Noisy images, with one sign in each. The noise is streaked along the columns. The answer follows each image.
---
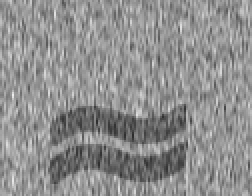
approximately sign
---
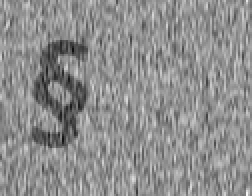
section sign
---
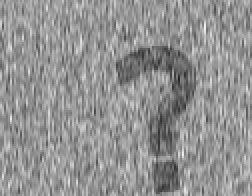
question mark
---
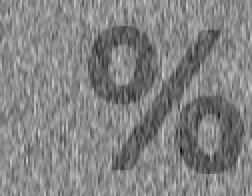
percent sign
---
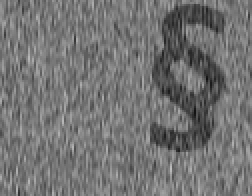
section sign
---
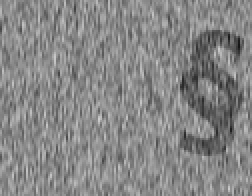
section sign
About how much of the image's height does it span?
two thirds
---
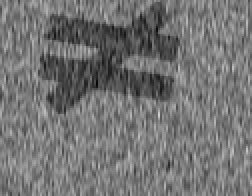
not-equal sign
